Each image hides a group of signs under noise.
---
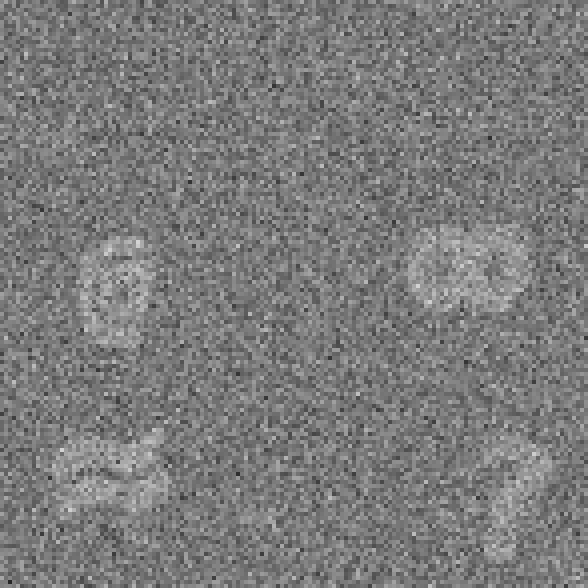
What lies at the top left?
nothing
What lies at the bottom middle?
nothing
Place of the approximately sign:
bottom left
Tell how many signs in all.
4
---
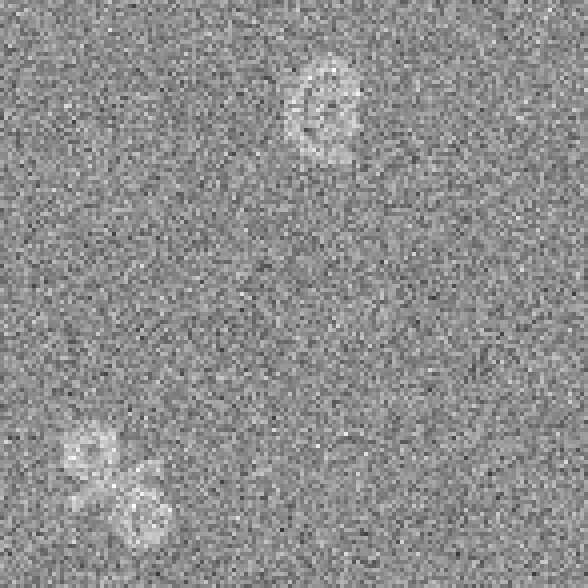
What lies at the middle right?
nothing
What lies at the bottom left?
percent sign
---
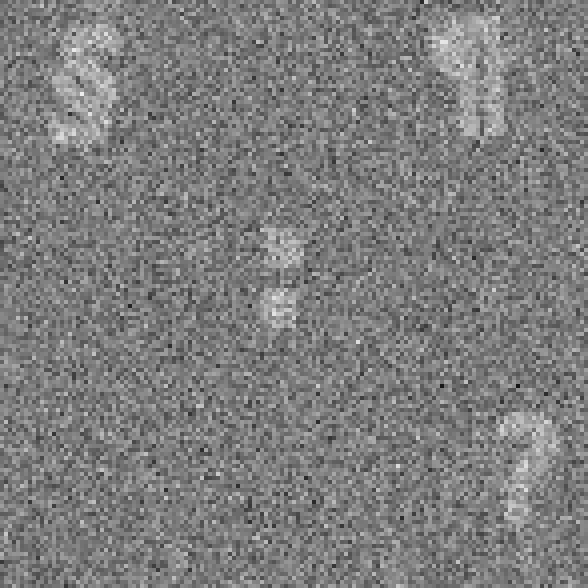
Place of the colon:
centre
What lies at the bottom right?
question mark
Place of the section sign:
top left
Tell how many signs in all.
4
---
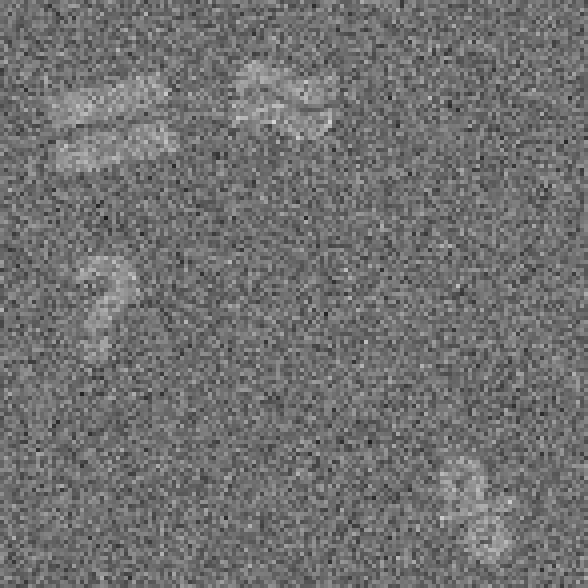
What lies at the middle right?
nothing
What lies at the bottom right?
percent sign
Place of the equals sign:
top left
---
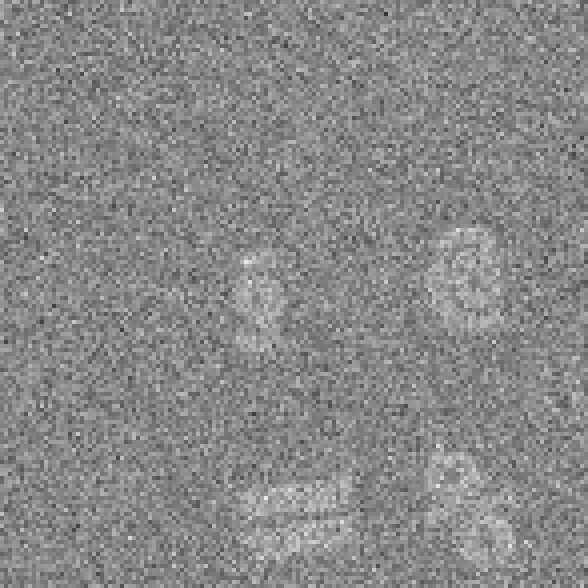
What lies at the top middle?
nothing
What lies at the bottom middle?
equals sign
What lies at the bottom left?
nothing
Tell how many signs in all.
4
